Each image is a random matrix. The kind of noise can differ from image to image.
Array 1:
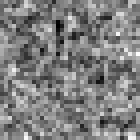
blotchy
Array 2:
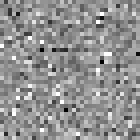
heavy tails
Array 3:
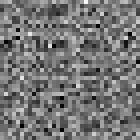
low rank plus noise
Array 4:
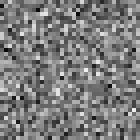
independent entries
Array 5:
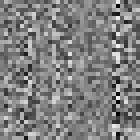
columns of uneven size
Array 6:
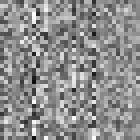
columns of uneven size
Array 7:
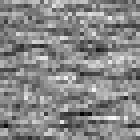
streaked along the rows
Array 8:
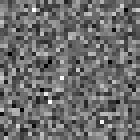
independent entries
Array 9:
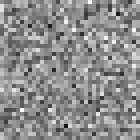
independent entries
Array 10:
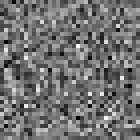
low rank plus noise
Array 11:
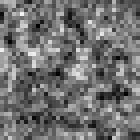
blotchy
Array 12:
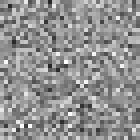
independent entries
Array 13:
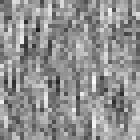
streaked along the columns
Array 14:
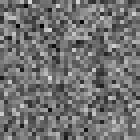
independent entries
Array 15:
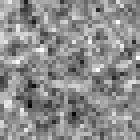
blotchy
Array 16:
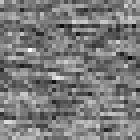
streaked along the rows
